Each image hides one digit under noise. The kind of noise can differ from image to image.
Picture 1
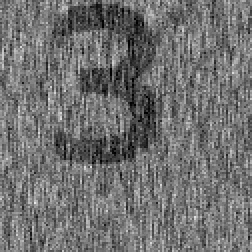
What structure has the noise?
streaked along the columns
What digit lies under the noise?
3
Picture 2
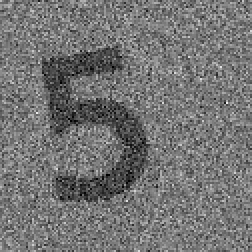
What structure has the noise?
low rank plus noise
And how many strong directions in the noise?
three or four
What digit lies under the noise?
5
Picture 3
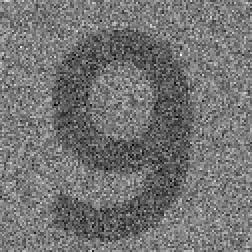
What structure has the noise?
independent entries
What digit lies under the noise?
9
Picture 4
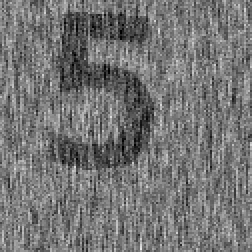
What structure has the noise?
streaked along the columns
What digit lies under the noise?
5
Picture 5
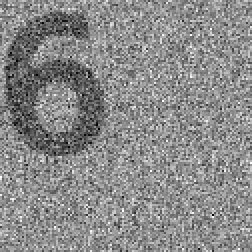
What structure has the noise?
low rank plus noise
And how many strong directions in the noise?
one
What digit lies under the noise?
6
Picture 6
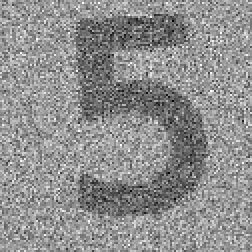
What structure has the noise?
low rank plus noise
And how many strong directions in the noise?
three or four
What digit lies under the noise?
5
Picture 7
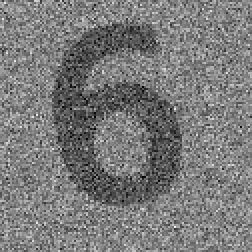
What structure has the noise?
low rank plus noise
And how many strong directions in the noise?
five to eight
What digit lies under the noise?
6
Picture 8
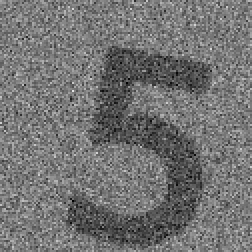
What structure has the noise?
independent entries
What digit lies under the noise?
5
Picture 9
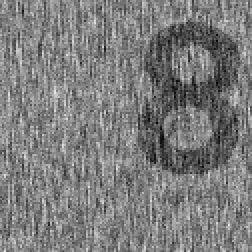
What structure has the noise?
streaked along the columns
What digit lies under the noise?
8
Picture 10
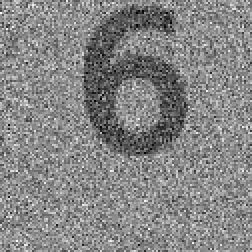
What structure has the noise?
low rank plus noise
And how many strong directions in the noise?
three or four
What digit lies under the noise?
6
